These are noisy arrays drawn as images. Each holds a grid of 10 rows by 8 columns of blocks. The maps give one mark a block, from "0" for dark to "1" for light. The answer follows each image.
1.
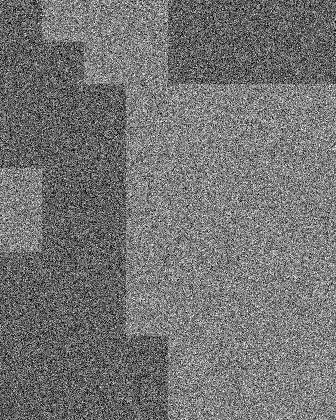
01110000
00110000
00011111
00011111
10011111
10011111
00011111
00011111
00001111
00001111
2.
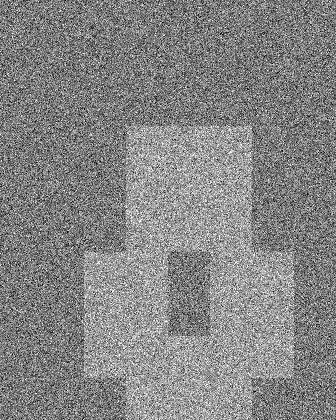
00000000
00000000
00000000
00011100
00011100
00011100
00110110
00110110
00111110
00011100
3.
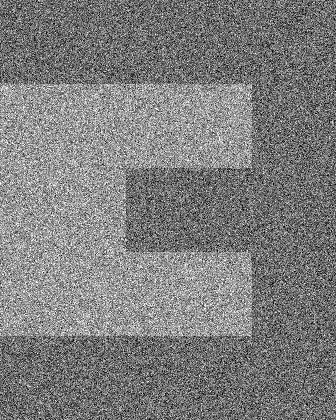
00000000
00000000
11111100
11111100
11100000
11100000
11111100
11111100
00000000
00000000
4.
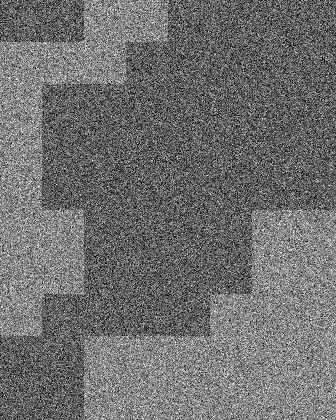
00110000
11100000
10000000
10000000
10000000
11000011
11000011
10000111
00111111
00111111
